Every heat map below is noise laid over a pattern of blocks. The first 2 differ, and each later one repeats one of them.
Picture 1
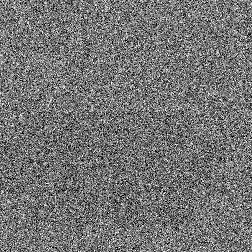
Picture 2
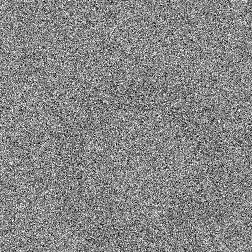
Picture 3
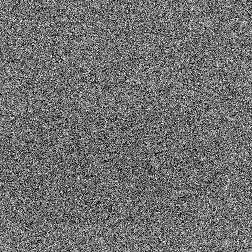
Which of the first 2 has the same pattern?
1
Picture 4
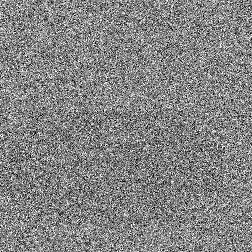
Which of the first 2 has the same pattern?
1
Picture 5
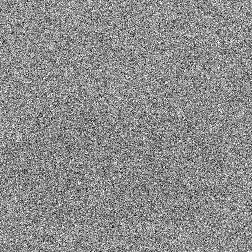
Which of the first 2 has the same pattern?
1
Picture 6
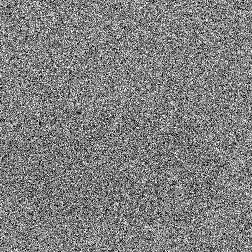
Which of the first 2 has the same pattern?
1
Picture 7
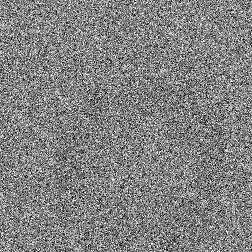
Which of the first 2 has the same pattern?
2
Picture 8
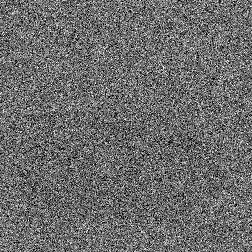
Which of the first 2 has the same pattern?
1
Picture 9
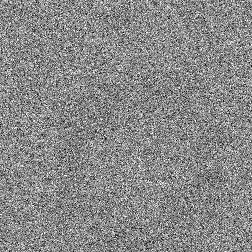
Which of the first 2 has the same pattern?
2
